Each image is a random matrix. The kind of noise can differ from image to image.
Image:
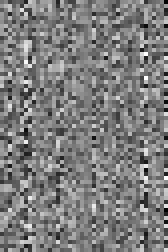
columns of uneven size
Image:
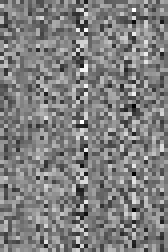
columns of uneven size
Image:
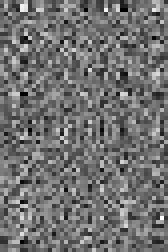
low rank plus noise
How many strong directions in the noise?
two
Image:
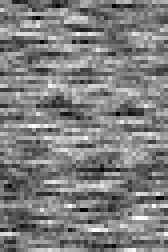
streaked along the rows
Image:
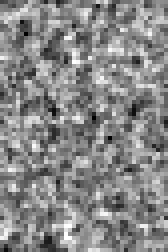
blotchy
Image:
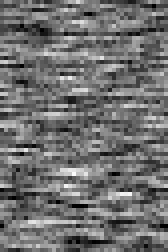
streaked along the rows
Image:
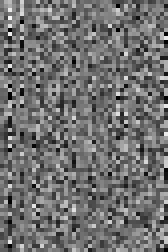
columns of uneven size
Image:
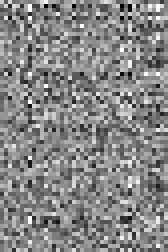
low rank plus noise
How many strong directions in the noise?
one
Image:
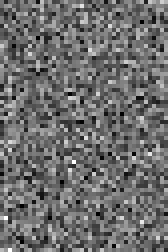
independent entries
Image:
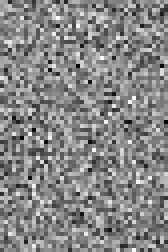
independent entries
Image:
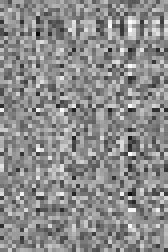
low rank plus noise
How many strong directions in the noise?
one
